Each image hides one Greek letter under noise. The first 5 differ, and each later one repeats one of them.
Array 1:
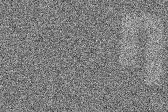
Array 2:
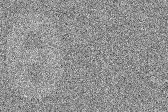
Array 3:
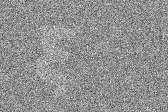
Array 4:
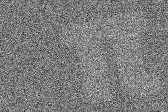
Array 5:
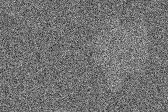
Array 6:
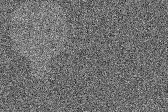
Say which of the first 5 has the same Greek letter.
5
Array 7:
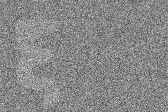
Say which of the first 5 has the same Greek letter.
3
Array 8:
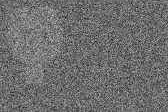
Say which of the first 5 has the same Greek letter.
5
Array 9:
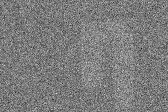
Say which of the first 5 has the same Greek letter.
1
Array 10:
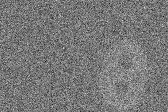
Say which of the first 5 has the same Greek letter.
2
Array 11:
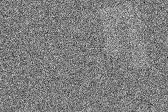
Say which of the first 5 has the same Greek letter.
1
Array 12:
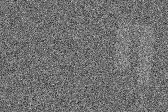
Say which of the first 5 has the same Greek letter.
1
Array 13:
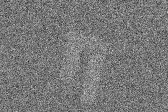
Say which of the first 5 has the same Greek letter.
1
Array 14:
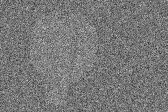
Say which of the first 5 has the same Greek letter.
5
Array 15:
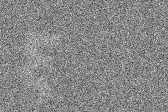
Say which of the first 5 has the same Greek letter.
3
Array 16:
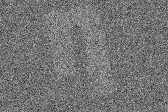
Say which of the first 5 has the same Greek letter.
1
